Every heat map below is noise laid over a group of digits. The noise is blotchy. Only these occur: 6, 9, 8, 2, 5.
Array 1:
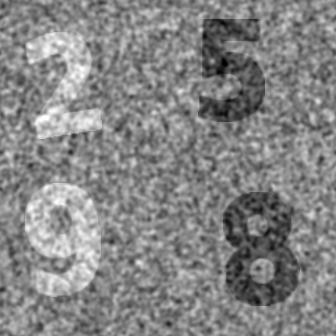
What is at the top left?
2
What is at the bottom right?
8
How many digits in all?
4
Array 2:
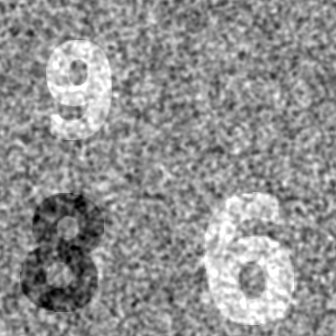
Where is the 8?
bottom left
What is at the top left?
9
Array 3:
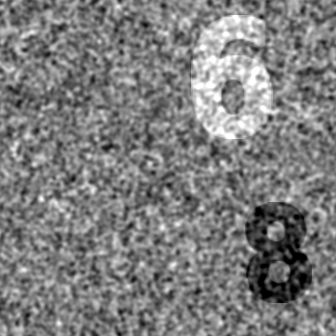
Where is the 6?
top right
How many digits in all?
2
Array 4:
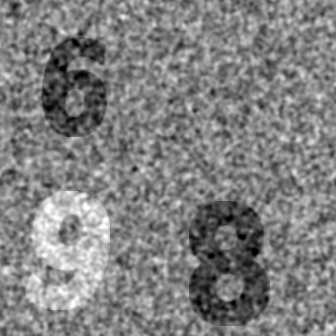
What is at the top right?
nothing
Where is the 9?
bottom left
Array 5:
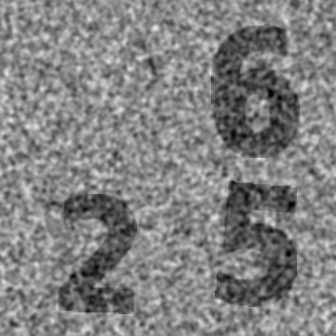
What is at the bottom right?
5
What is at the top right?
6
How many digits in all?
3
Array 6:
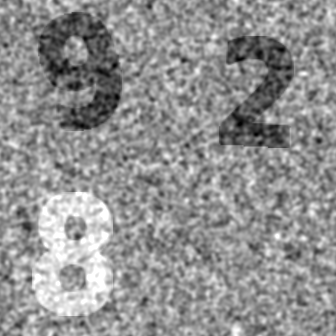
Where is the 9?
top left
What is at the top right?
2
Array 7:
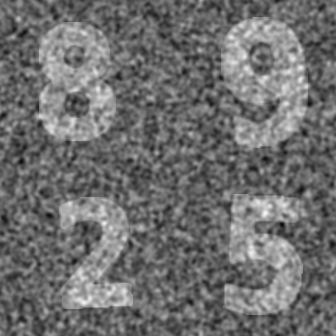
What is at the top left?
8
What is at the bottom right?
5
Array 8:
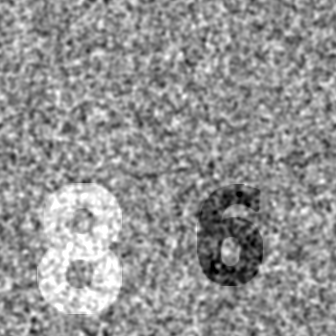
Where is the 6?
bottom right
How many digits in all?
2
